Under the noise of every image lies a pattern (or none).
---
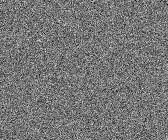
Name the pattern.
only noise
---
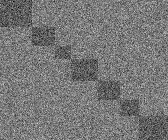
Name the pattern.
blocks along the diagonal
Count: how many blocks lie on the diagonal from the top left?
7
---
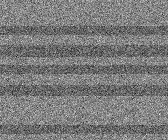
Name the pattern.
bands of rows
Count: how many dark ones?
5
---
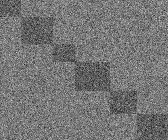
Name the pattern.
blocks along the diagonal
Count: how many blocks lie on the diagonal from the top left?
6
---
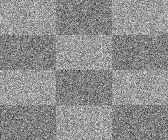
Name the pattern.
a checkerboard
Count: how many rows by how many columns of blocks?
4 by 3
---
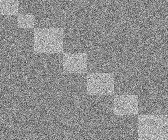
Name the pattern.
blocks along the diagonal
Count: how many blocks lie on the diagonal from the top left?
7
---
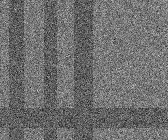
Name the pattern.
bands of rows crossing bands of columns
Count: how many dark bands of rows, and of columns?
1 and 3
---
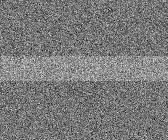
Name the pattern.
one band of rows
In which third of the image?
middle
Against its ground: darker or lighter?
lighter
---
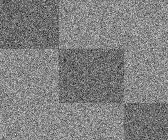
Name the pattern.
blocks along the diagonal
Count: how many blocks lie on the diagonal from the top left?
3
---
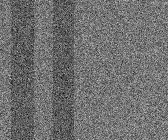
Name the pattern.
bands of columns
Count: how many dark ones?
2
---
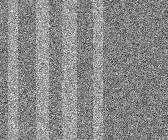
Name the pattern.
bands of columns
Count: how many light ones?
4
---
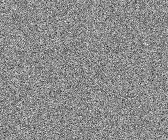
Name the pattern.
only noise
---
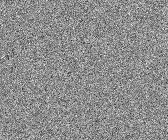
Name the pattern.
only noise
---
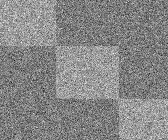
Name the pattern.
blocks along the diagonal
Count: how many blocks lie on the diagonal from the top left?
3
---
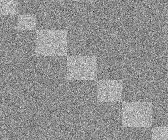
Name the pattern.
blocks along the diagonal
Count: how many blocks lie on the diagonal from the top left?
7
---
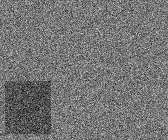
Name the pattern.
one block
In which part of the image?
bottom left
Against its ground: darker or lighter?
darker
